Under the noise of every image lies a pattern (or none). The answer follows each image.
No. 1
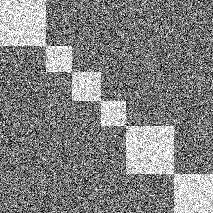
blocks along the diagonal
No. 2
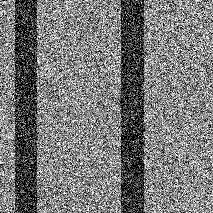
bands of columns
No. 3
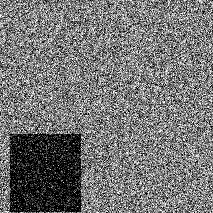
one block
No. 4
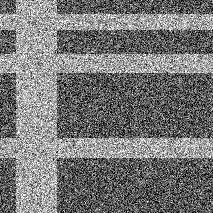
bands of rows crossing bands of columns
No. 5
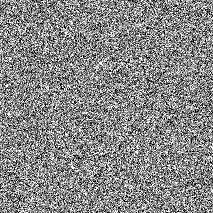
only noise
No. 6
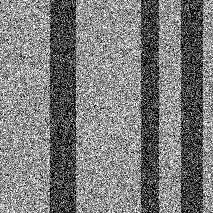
bands of columns
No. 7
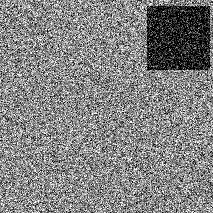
one block
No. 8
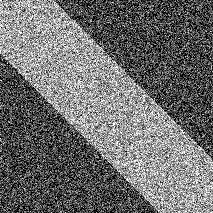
a diagonal band
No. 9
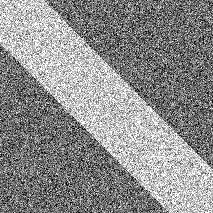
a diagonal band
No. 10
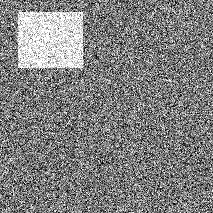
one block
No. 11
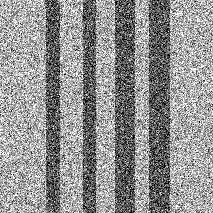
bands of columns
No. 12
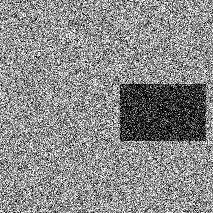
one block
